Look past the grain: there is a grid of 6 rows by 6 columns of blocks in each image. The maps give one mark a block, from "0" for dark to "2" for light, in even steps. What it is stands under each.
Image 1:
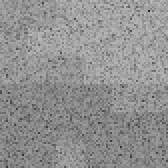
1 1 2 2 2 2
1 2 2 2 2 2
1 1 1 2 2 2
0 0 0 0 1 1
0 0 0 0 0 0
0 0 1 0 0 0
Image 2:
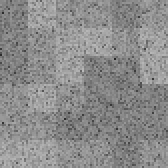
0 2 1 1 0 1
0 1 2 2 1 2
0 1 2 0 0 2
1 2 1 0 0 0
1 1 0 0 0 0
2 2 1 1 0 1
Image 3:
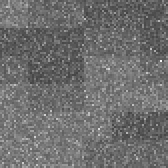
2 1 1 0 0 0
0 0 0 1 1 0
1 0 0 2 2 1
2 1 1 2 2 2
2 2 2 2 0 0
2 2 2 1 1 1
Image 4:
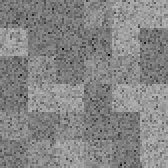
0 0 0 1 2 2
2 0 0 0 2 0
0 1 0 1 1 0
0 2 2 0 2 2
1 0 1 0 0 2
0 1 2 1 0 2
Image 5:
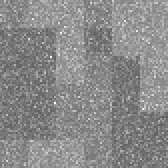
1 2 2 1 2 2
0 0 2 0 2 2
0 0 2 1 0 2
0 0 1 1 0 2
0 0 1 1 0 0
1 2 2 1 0 0
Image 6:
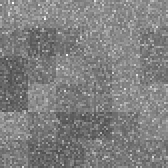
2 2 2 2 2 2
1 0 1 2 2 1
0 1 2 1 2 1
0 2 1 1 2 2
2 1 0 0 1 2
1 0 0 1 1 1
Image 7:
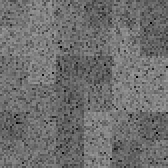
1 2 1 0 1 0
2 2 1 1 2 0
1 2 0 0 2 2
1 1 0 1 2 2
0 1 0 2 1 0
1 1 0 2 0 1
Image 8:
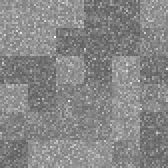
2 2 2 0 0 2
2 2 0 0 0 1
0 0 2 0 2 0
2 0 1 1 2 1
1 1 1 1 2 0
0 2 2 2 1 0
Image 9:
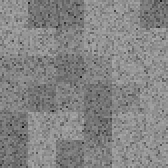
2 0 0 2 2 0
2 2 1 2 2 2
1 1 0 1 2 2
1 0 1 0 1 2
0 2 2 0 2 2
0 2 0 1 2 2
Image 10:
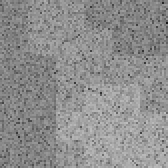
0 1 1 0 0 0
0 1 1 1 0 0
0 0 1 1 1 1
0 0 1 2 2 1
0 0 2 2 2 2
0 0 1 2 2 2
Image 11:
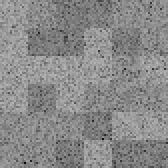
2 1 0 0 1 1
2 0 0 2 0 1
2 2 2 2 1 2
2 0 2 1 1 1
1 1 1 0 2 2
1 1 0 2 0 0
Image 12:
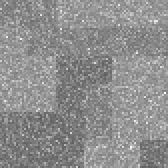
1 1 2 2 2 2
2 1 1 1 1 1
2 2 0 0 2 2
2 2 0 1 2 2
0 0 0 1 2 2
0 0 0 2 2 0
